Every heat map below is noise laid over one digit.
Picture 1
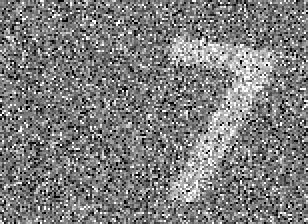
light 7
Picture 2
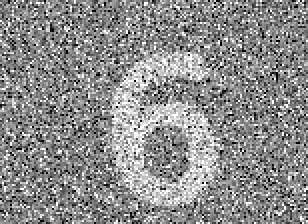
light 6
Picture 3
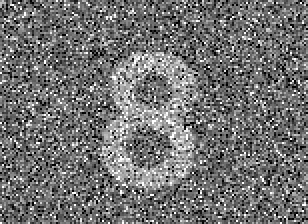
light 8
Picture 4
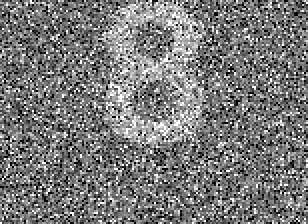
light 8
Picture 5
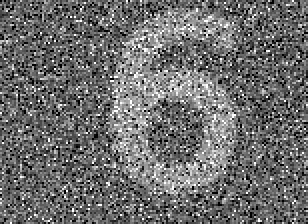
light 6
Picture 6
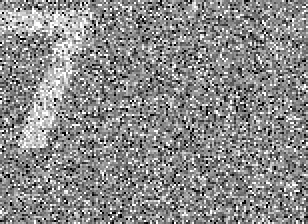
light 7
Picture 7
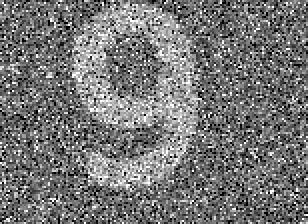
light 9
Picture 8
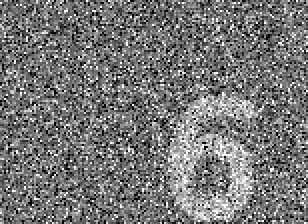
light 6
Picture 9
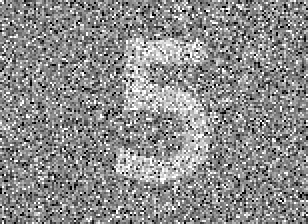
light 5
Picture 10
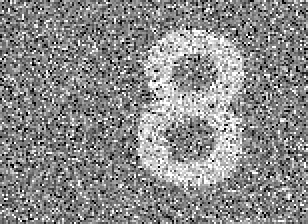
light 8
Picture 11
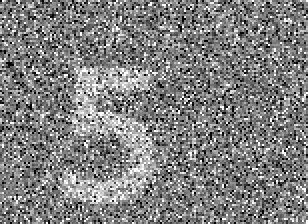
light 5
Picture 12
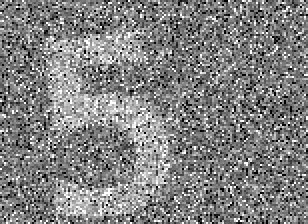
light 5
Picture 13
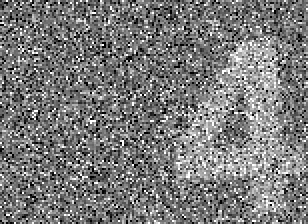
light 4
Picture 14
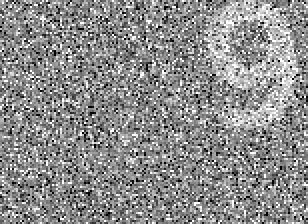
light 9
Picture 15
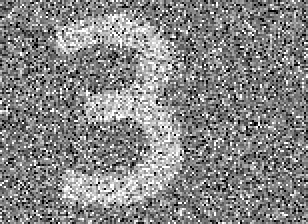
light 3
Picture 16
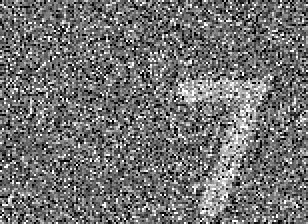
light 7
